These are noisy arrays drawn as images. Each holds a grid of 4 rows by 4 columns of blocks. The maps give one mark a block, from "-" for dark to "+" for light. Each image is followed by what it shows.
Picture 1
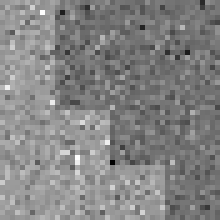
+---
+---
++--
+++-
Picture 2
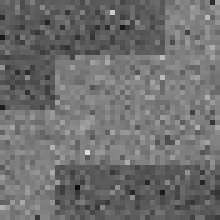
---+
-+++
++++
+---
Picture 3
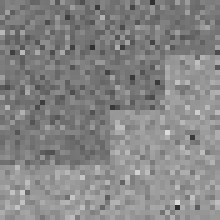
----
---+
--++
++++
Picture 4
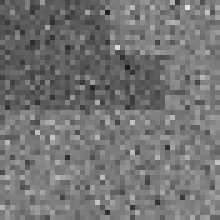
--++
---+
++++
++++
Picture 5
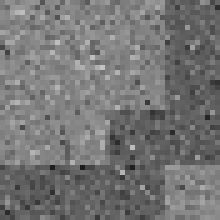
+++-
+++-
++--
---+
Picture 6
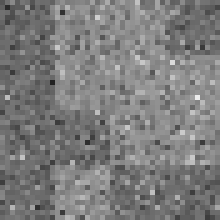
-++-
-+++
--++
-+--
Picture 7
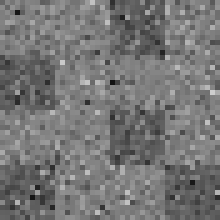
++-+
-+++
++-+
-++-
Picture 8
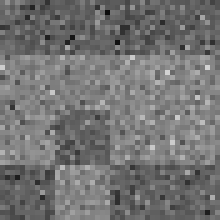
----
++++
+-++
-+--
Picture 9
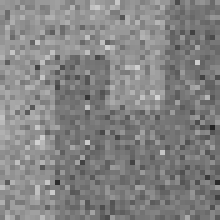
+++-
+-+-
+---
+---
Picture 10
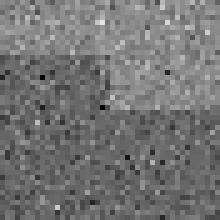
++++
--++
----
----
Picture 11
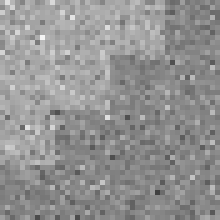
+++-
++--
+---
----
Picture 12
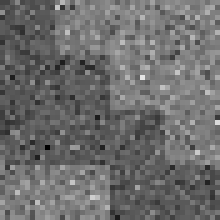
-+++
--++
---+
++--
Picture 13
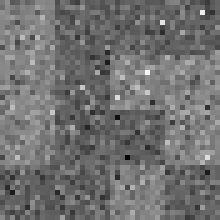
+---
+-++
+--+
--+-
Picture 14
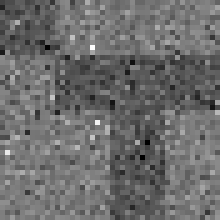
-+++
+---
++-+
++-+
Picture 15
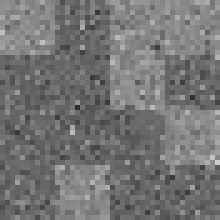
+-++
--+-
---+
-+--
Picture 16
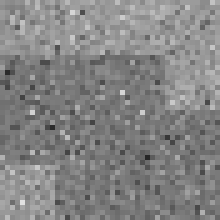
++++
---+
----
+---
